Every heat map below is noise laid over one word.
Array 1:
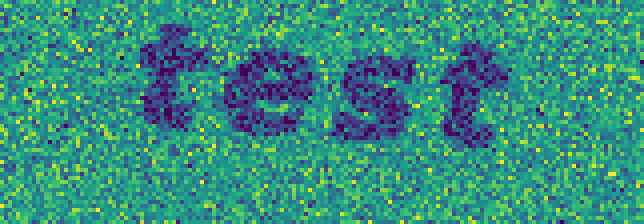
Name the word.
test
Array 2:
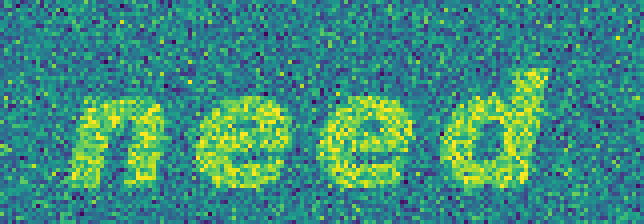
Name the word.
need
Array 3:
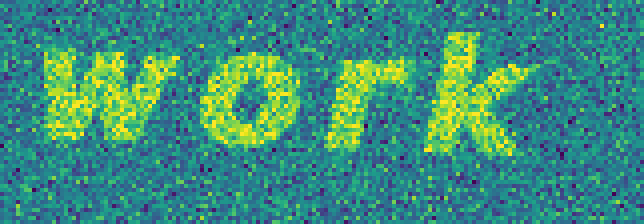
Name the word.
work
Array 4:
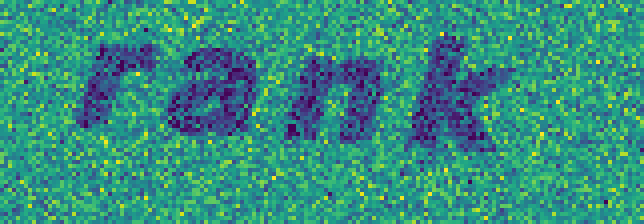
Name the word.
rank
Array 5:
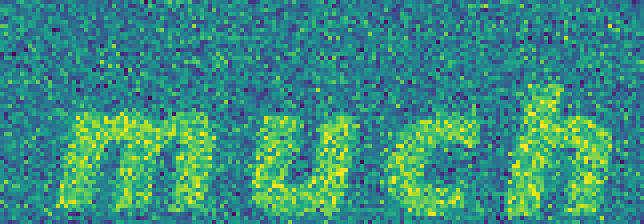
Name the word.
much
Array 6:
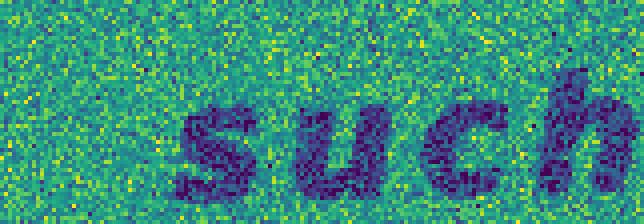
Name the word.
such
